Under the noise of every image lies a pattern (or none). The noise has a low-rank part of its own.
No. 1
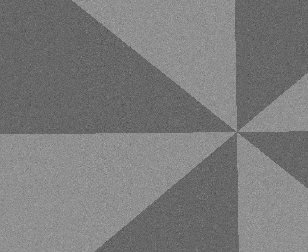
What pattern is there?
spokes from one point
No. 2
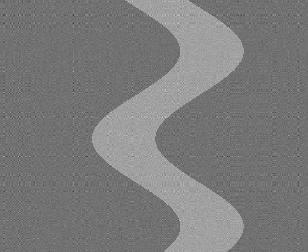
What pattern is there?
a wavy band
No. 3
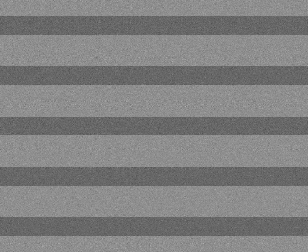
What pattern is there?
horizontal stripes
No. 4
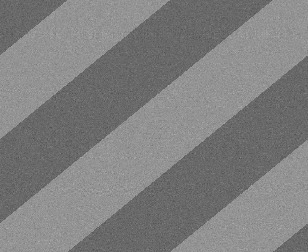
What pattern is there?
diagonal stripes
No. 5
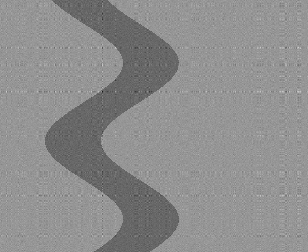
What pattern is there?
a wavy band
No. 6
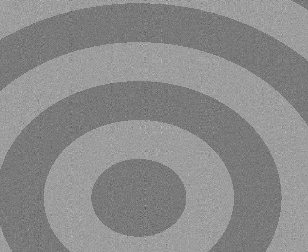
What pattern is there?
rings round one point
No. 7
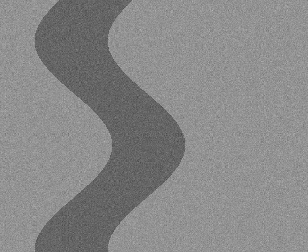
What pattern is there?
a wavy band
